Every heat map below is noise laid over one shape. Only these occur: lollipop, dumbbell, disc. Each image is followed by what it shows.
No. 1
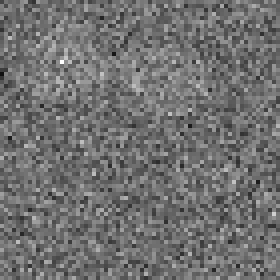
dumbbell
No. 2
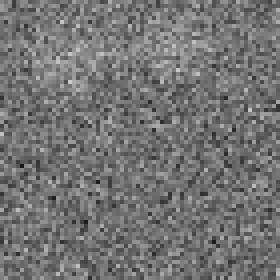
dumbbell
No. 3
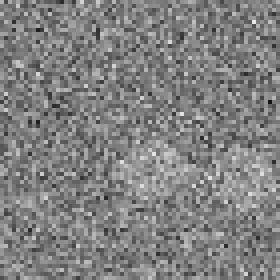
dumbbell
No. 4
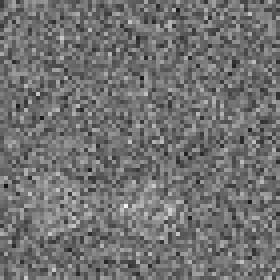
dumbbell
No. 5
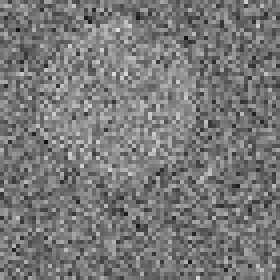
disc
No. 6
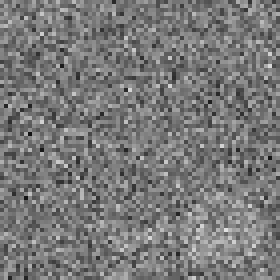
lollipop
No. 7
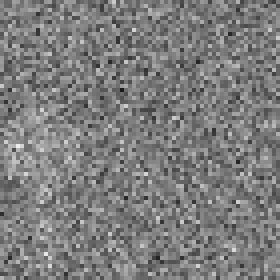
lollipop
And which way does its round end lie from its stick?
up
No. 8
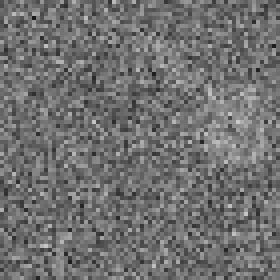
lollipop
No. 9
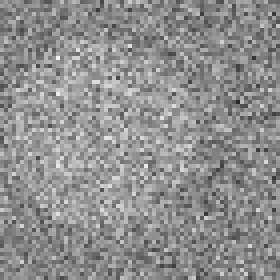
disc
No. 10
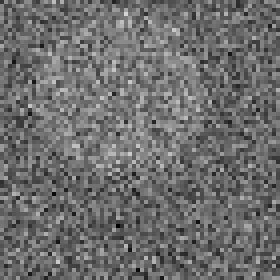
disc
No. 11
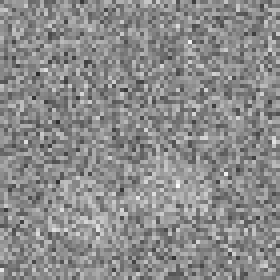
dumbbell
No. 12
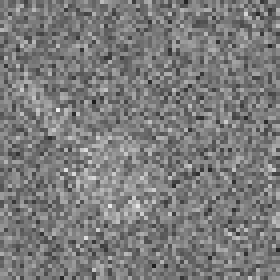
lollipop
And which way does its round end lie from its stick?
down and right
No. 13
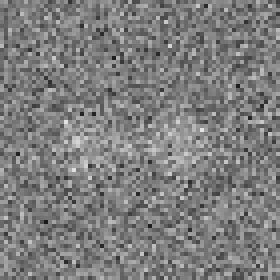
dumbbell
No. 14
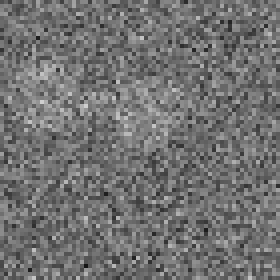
dumbbell
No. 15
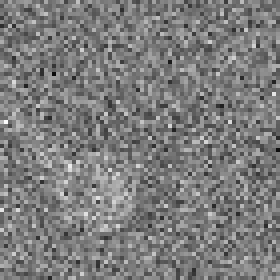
lollipop
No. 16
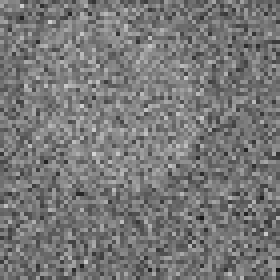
disc
